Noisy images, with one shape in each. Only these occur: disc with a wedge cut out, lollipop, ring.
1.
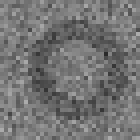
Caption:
dark ring
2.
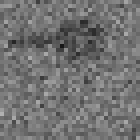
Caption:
dark lollipop
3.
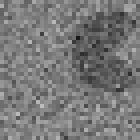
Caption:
dark disc with a wedge cut out
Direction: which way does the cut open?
right
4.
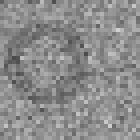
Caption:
dark ring
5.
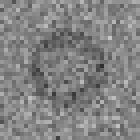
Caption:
dark ring
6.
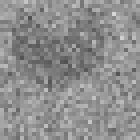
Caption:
dark disc with a wedge cut out
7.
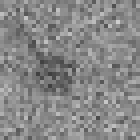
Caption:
dark lollipop
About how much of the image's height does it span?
half
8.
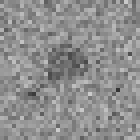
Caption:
dark lollipop
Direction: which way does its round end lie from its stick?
up and right
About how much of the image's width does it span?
half
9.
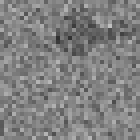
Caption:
dark lollipop
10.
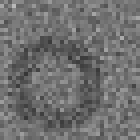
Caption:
dark ring
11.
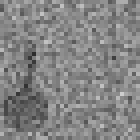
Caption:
dark lollipop
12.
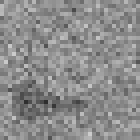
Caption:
dark lollipop
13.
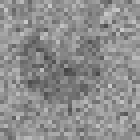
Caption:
dark disc with a wedge cut out
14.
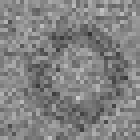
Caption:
dark ring
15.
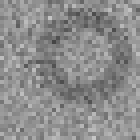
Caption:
dark ring
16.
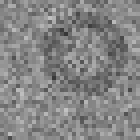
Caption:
dark ring
